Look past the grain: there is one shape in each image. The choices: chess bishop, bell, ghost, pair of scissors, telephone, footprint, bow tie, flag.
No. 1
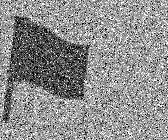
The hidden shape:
flag
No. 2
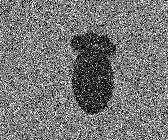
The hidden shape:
footprint
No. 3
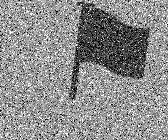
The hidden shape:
flag
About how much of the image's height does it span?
two thirds
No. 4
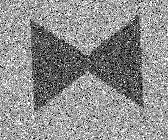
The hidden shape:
bow tie
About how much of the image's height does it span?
two thirds
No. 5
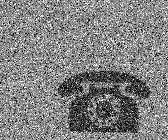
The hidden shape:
telephone
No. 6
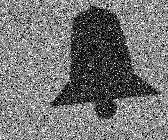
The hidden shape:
bell
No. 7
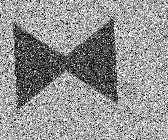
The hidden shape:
bow tie
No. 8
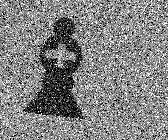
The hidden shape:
chess bishop
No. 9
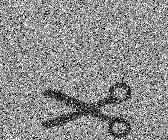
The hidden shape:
pair of scissors
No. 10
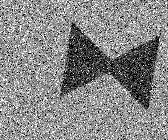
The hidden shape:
bow tie
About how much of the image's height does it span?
two thirds
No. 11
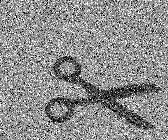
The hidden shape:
pair of scissors
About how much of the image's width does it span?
two thirds
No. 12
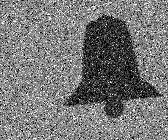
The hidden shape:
bell
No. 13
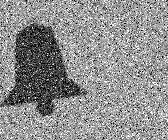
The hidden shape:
bell
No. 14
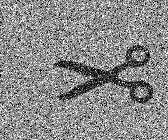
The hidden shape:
pair of scissors
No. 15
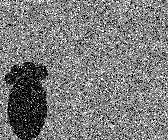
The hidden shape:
footprint
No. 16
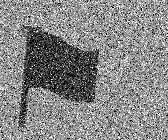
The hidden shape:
flag
